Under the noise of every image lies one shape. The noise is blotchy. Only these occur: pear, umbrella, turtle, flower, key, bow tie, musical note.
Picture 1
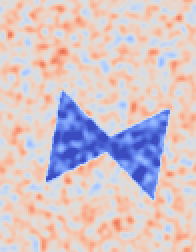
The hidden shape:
bow tie
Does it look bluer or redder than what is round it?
bluer
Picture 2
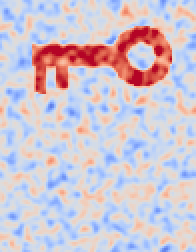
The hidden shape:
key
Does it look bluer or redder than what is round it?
redder
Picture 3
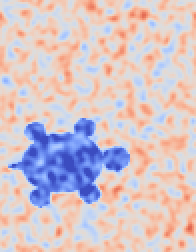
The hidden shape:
turtle
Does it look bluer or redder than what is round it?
bluer
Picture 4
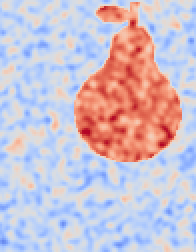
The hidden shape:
pear
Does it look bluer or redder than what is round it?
redder
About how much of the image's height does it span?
two thirds
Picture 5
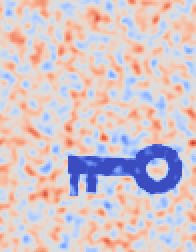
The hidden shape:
key
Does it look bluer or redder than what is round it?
bluer
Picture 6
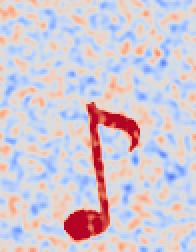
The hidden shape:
musical note
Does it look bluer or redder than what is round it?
redder
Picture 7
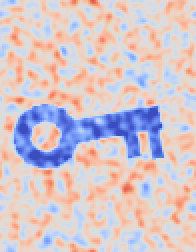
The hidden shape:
key
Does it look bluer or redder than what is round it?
bluer
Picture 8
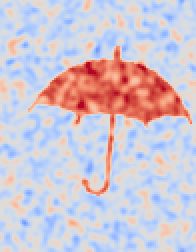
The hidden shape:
umbrella
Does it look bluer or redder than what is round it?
redder
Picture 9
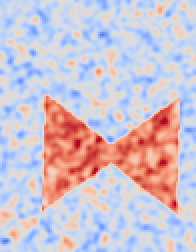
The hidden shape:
bow tie
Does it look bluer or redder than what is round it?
redder
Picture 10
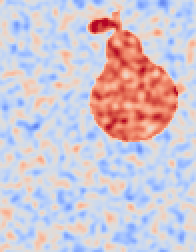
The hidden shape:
pear
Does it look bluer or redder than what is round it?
redder
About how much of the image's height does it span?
half
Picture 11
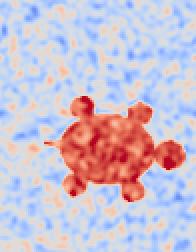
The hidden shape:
turtle
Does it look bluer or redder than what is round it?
redder
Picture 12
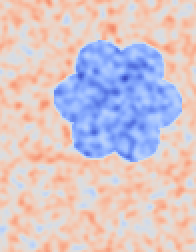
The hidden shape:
flower
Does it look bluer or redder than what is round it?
bluer
